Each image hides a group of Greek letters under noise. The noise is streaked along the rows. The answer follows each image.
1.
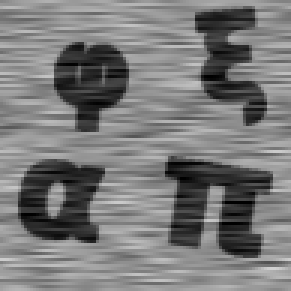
top left: phi; top right: xi; bottom left: alpha; bottom right: pi
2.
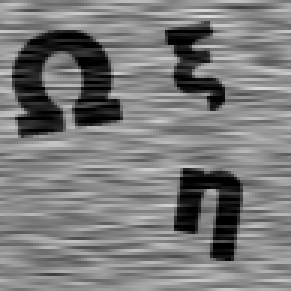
top left: omega; top right: xi; bottom right: eta
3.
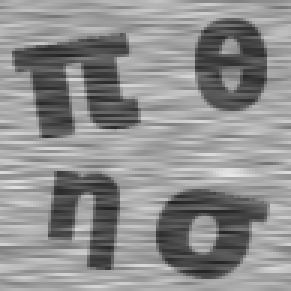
top left: pi; top right: theta; bottom left: eta; bottom right: sigma
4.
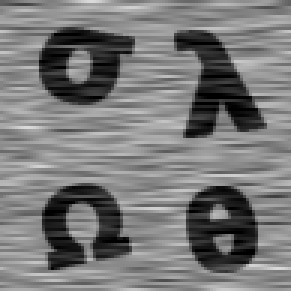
top left: sigma; top right: lambda; bottom left: omega; bottom right: theta
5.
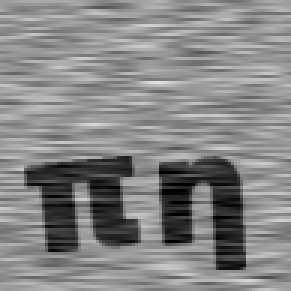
bottom left: pi; bottom right: eta
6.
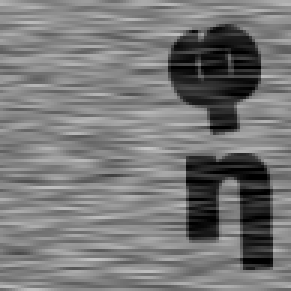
top right: phi; bottom right: eta
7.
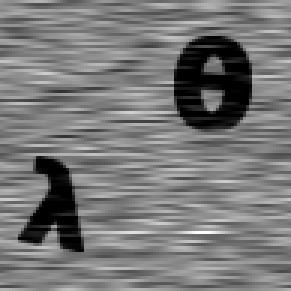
top right: theta; bottom left: lambda
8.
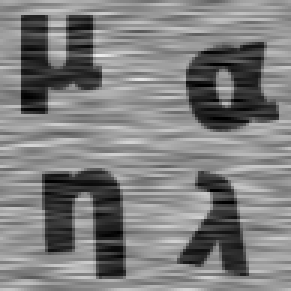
top left: mu; top right: alpha; bottom left: eta; bottom right: lambda
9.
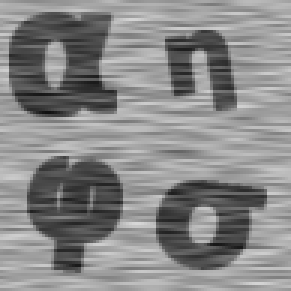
top left: alpha; top right: eta; bottom left: phi; bottom right: sigma
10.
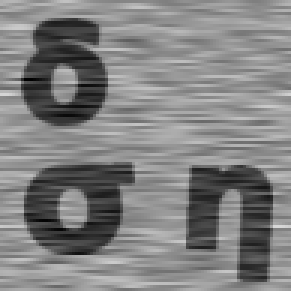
top left: delta; bottom left: sigma; bottom right: eta
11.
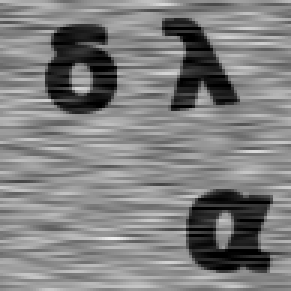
top left: delta; top right: lambda; bottom right: alpha
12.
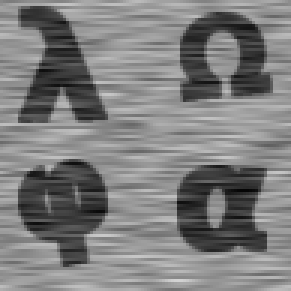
top left: lambda; top right: omega; bottom left: phi; bottom right: alpha
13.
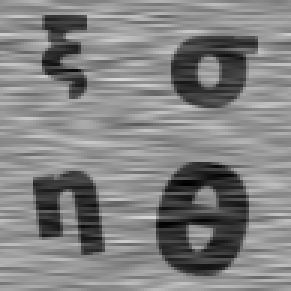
top left: xi; top right: sigma; bottom left: eta; bottom right: theta
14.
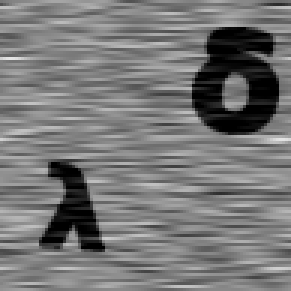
top right: delta; bottom left: lambda
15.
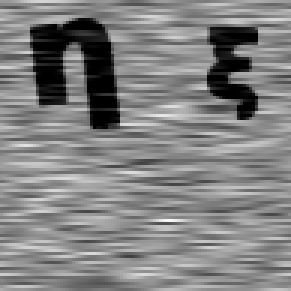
top left: eta; top right: xi
